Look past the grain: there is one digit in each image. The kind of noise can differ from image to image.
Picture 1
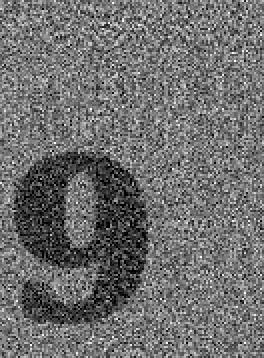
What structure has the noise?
low rank plus noise
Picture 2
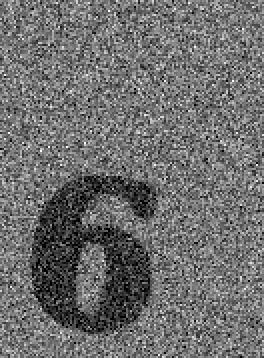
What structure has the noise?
independent entries
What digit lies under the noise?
6
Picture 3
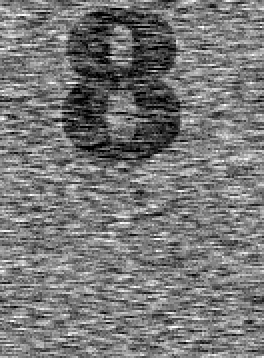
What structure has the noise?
streaked along the rows
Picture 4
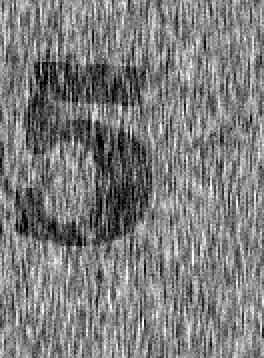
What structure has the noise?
streaked along the columns
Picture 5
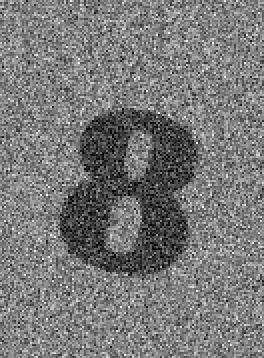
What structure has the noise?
independent entries
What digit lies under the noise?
8
